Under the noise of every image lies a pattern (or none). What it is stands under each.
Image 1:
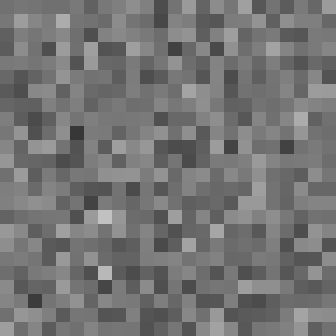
only noise
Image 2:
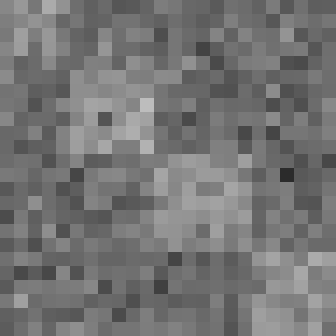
blocks along the diagonal
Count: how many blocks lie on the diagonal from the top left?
4
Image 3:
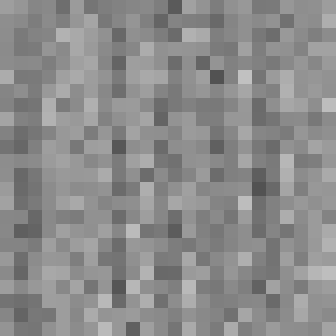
bands of columns
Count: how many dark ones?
5
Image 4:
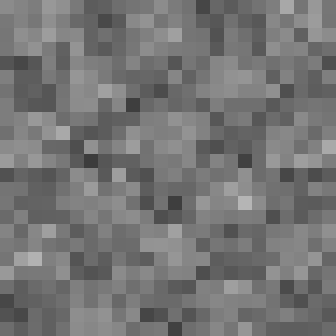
a checkerboard
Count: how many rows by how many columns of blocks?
6 by 5
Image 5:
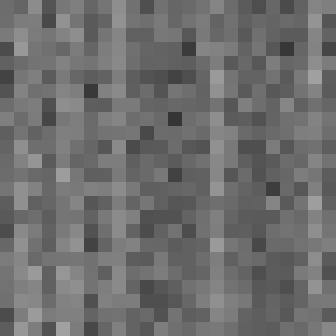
bands of columns
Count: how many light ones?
5
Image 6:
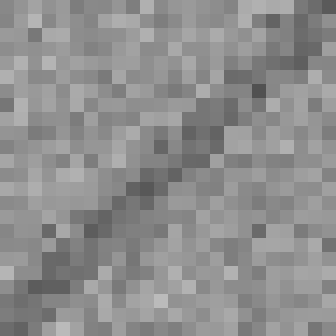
a diagonal band
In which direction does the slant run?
bottom left to top right
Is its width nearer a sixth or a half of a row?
a sixth
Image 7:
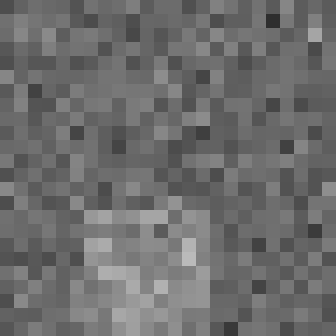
one block
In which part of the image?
bottom middle
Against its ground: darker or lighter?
lighter
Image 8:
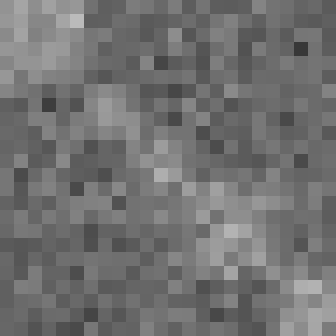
blocks along the diagonal
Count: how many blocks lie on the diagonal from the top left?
5
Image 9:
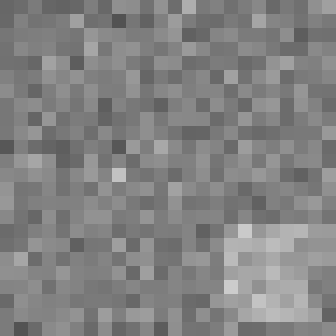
one block
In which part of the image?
bottom right
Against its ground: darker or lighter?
lighter
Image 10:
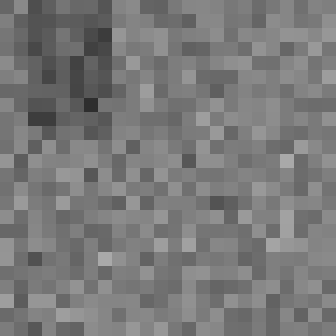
one block
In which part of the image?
top left
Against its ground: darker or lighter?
darker
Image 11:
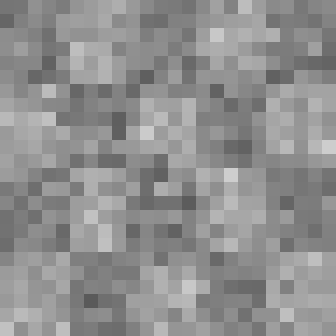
a checkerboard
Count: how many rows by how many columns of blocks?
4 by 5
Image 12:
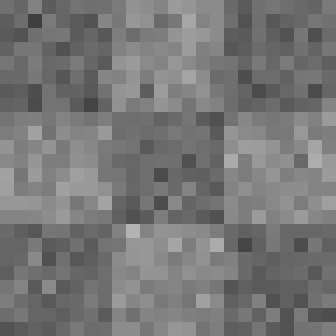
a checkerboard
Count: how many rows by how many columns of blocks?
3 by 3
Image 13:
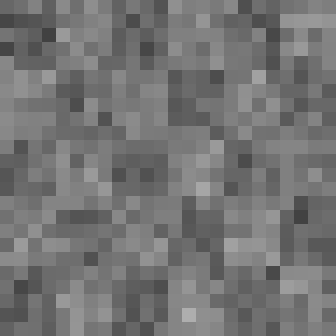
a checkerboard
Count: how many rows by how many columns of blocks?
5 by 6
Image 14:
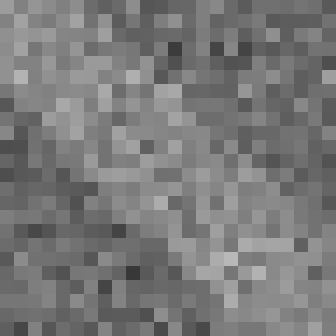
a diagonal band
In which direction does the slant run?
top left to bottom right
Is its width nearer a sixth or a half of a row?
a half
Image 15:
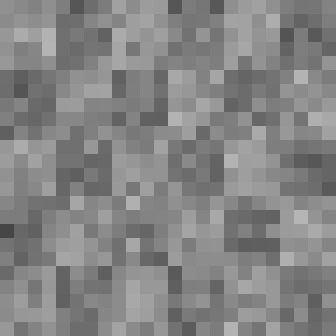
a checkerboard
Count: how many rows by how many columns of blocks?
5 by 6
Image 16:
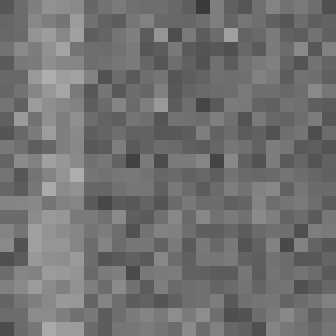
one band of columns
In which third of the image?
left
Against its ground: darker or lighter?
lighter
